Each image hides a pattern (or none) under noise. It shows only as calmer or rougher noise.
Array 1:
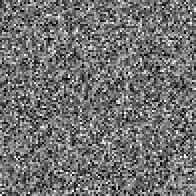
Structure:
only noise
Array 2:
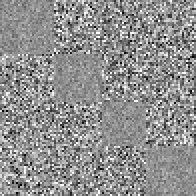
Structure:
blocks along the diagonal
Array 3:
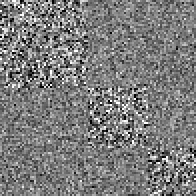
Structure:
blocks along the diagonal
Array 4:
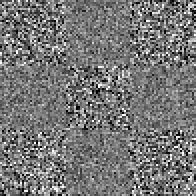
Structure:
a checkerboard
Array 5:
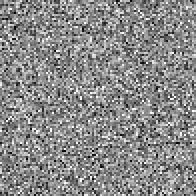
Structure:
only noise
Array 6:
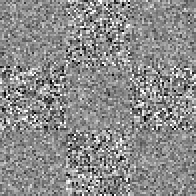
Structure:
a checkerboard
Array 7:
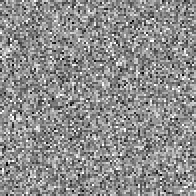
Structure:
only noise
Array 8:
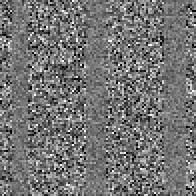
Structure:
bands of columns
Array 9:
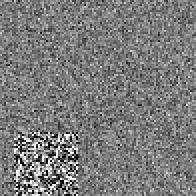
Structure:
one block
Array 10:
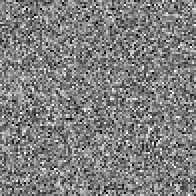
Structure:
only noise
